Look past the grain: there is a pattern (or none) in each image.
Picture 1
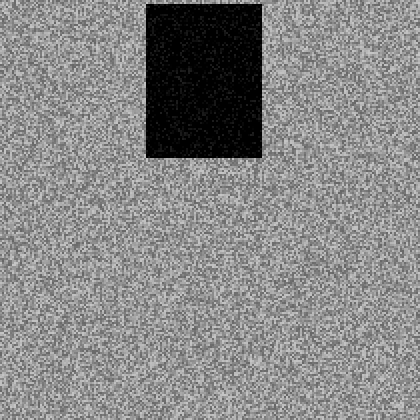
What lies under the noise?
one block
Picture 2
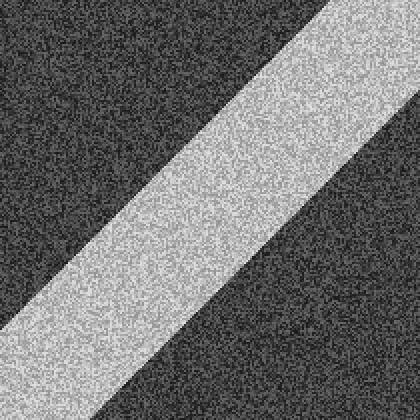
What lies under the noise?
a diagonal band
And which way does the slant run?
bottom left to top right
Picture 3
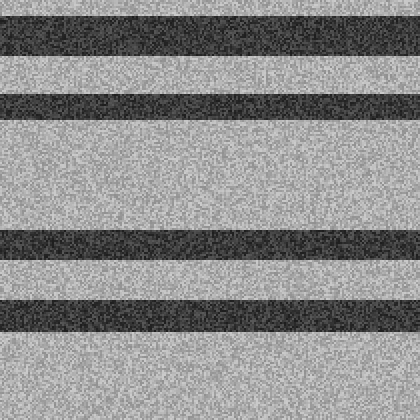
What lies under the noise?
bands of rows
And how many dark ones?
4
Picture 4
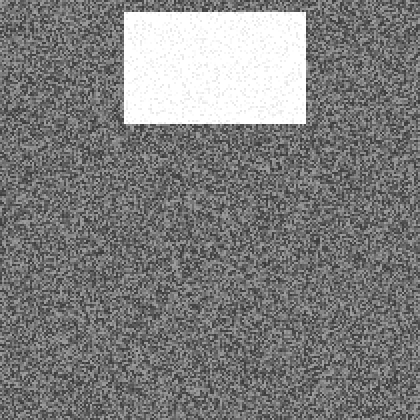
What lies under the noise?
one block
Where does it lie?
top middle
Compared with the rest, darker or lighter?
lighter
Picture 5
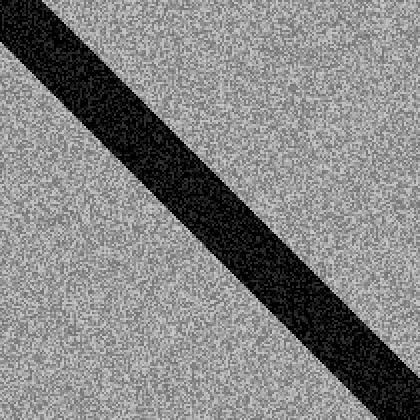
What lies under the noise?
a diagonal band
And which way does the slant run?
top left to bottom right
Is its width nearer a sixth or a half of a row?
a sixth
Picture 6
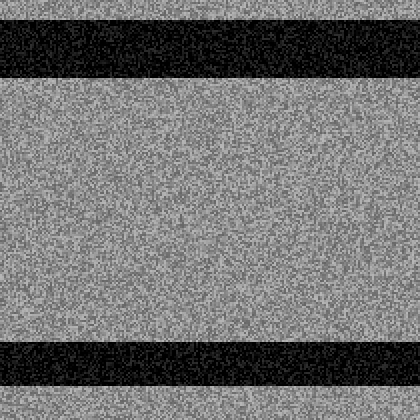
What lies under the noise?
bands of rows
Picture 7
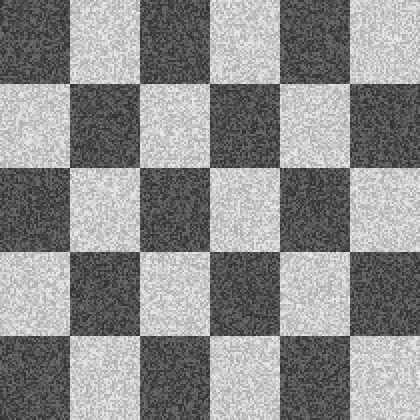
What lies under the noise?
a checkerboard
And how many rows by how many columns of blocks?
5 by 6
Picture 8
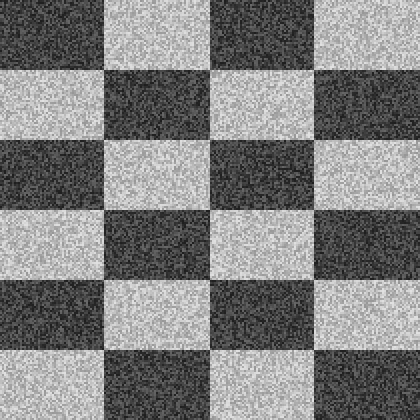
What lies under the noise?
a checkerboard
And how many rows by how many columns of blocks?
6 by 4
